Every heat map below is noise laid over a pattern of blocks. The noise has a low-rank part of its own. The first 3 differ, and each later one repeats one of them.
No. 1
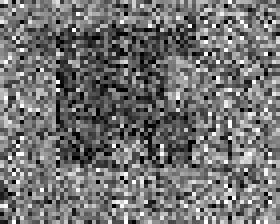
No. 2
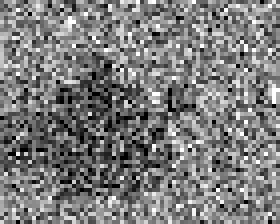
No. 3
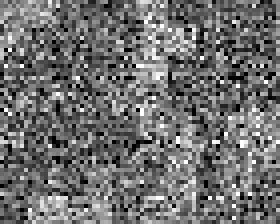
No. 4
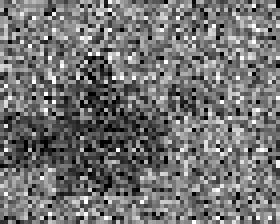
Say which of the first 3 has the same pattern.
2
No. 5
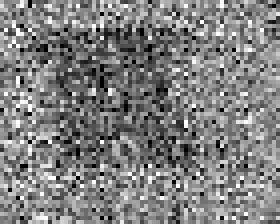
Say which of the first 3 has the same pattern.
1
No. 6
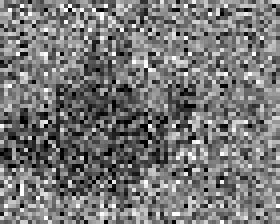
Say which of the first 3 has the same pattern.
2
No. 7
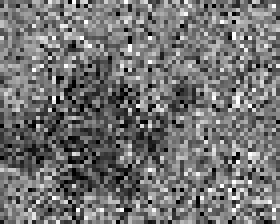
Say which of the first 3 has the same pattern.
2
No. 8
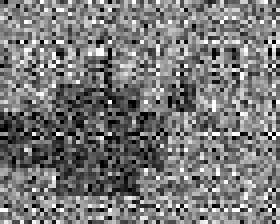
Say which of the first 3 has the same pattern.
2
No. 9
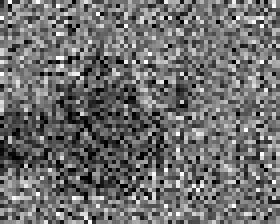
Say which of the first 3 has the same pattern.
2
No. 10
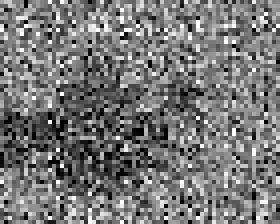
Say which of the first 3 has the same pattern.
2
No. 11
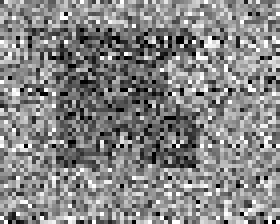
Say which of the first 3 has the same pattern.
1
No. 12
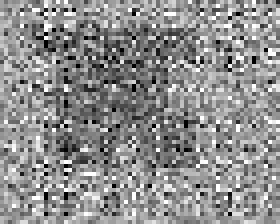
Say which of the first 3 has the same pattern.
1
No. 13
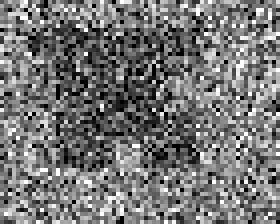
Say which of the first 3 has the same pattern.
1
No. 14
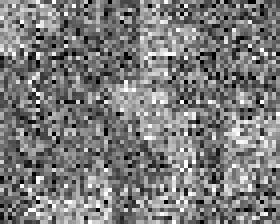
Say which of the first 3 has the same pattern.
3
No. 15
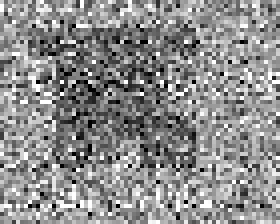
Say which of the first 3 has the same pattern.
1
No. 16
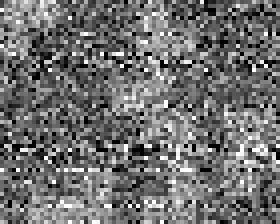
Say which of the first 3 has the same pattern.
3
